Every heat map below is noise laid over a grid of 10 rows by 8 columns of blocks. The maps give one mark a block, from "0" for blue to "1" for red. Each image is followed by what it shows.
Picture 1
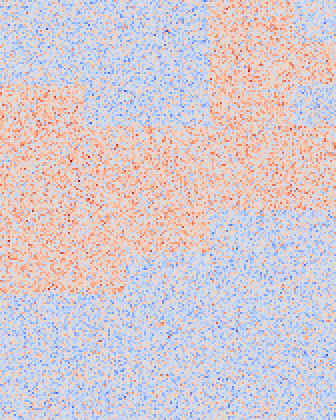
00000110
00000111
11000110
11111111
11111111
11111000
11100000
00000000
00000000
00000000
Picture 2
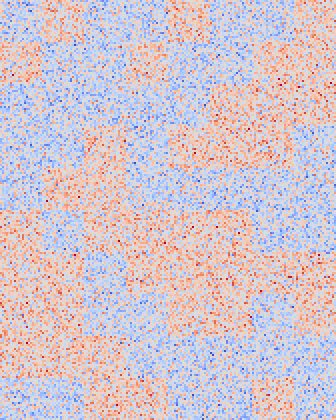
01001001
10010011
00000111
00101110
01100000
10111100
11011111
11001101
11100000
00110010
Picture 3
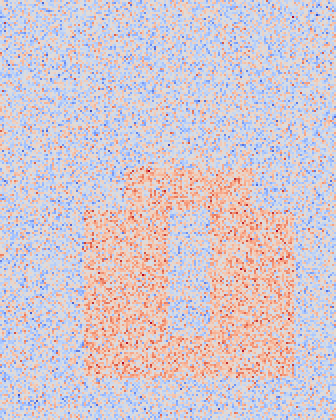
00000000
00000000
00000000
00000000
00011100
00110110
00110110
00110110
00111110
00000000
